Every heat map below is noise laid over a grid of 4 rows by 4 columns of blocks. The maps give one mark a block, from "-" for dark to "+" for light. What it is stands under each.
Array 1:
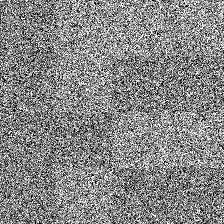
- + + +
- + - -
- - + +
- + - -
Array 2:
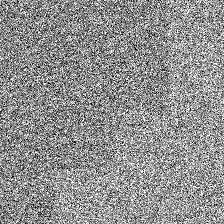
- - - +
- - - +
- - + +
- + + +
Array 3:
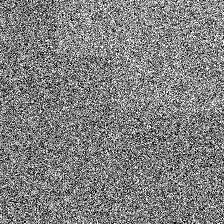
- + + +
- - + +
- - - -
- - - -
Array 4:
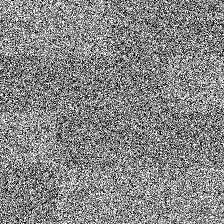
+ + - -
- - - +
+ - - -
- + + +
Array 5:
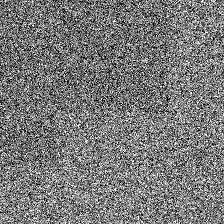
- - - +
- - - +
- + + +
+ + + +
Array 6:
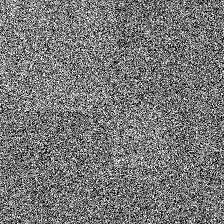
+ + - -
+ + - -
- - + -
- - - -
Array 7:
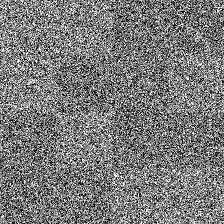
+ + - -
+ - - +
- + - -
- - + +
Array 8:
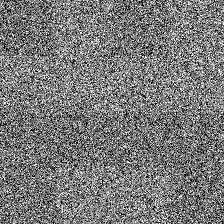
- + - +
+ + + +
- - - -
- + + -
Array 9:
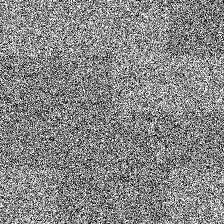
+ + + -
- - + +
- - - -
+ - - +
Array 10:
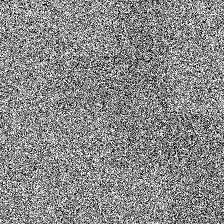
+ + - +
+ - - +
+ + - -
+ + + -
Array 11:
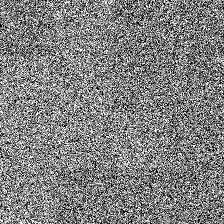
- + - -
+ + - -
+ + + -
+ - - -
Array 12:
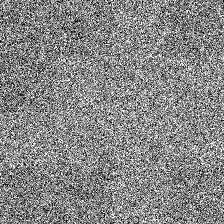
- - + -
- + + +
+ + + +
- - + -
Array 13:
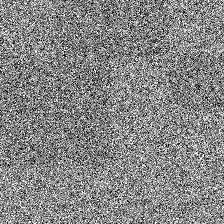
+ - - +
- - + -
- - + +
+ + + +
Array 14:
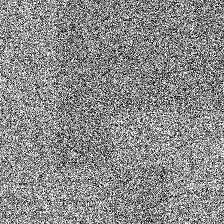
+ - - -
+ - - -
+ - + +
+ + - +
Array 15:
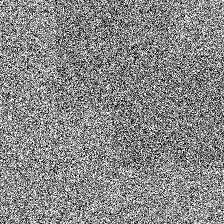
+ - - +
+ - - -
+ + - -
+ + + +
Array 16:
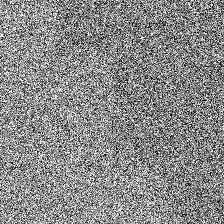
+ - - -
+ + - -
+ + - -
+ + + -
